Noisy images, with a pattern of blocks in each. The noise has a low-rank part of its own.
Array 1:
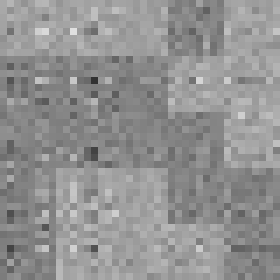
no symmetry
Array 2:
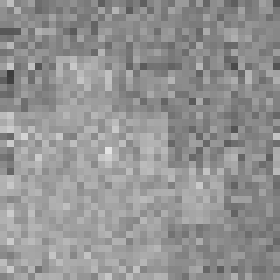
mirrored about the diagonal from the bottom left
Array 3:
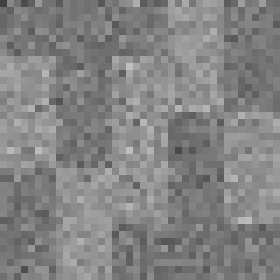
the same after a half turn
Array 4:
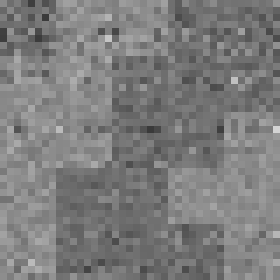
no symmetry
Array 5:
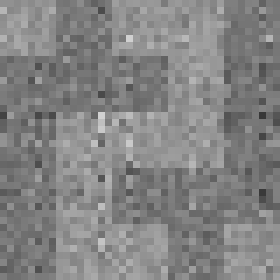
the same after a half turn
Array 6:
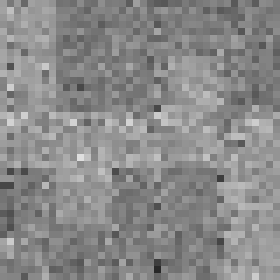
the same after a half turn
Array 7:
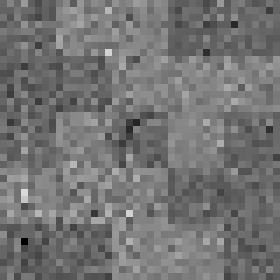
the same after a half turn
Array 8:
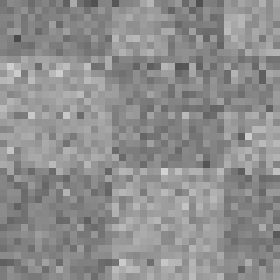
mirrored about the diagonal from the bottom left
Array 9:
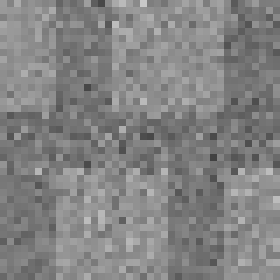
the same after a half turn
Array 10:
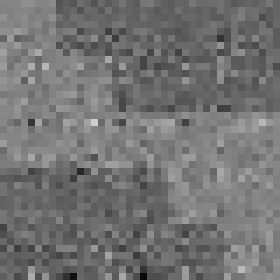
the same after a half turn
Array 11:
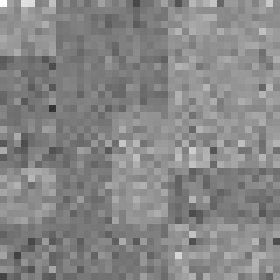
no symmetry
